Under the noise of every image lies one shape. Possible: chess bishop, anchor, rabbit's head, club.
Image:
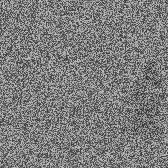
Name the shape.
chess bishop
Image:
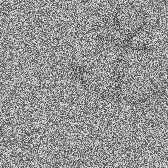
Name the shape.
anchor
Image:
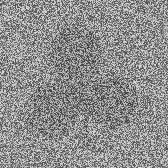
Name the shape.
club
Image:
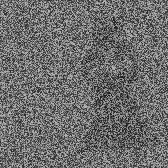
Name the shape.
chess bishop
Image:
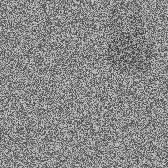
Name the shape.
rabbit's head
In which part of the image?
top right
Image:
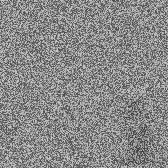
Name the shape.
chess bishop
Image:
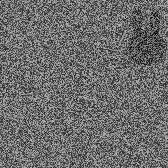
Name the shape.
rabbit's head
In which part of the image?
top right
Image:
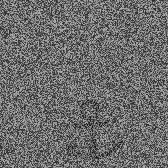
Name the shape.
anchor
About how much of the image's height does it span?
a third
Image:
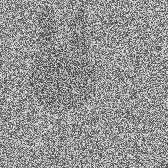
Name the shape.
rabbit's head
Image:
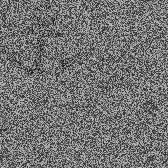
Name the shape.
anchor
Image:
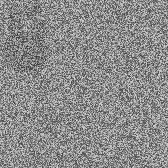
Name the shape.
rabbit's head
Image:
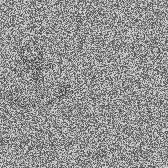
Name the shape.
anchor
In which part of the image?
middle left
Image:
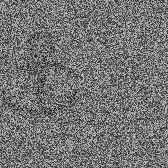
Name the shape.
anchor
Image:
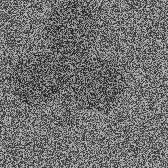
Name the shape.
club
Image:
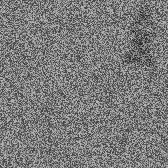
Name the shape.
chess bishop
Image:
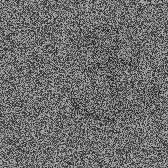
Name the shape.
anchor
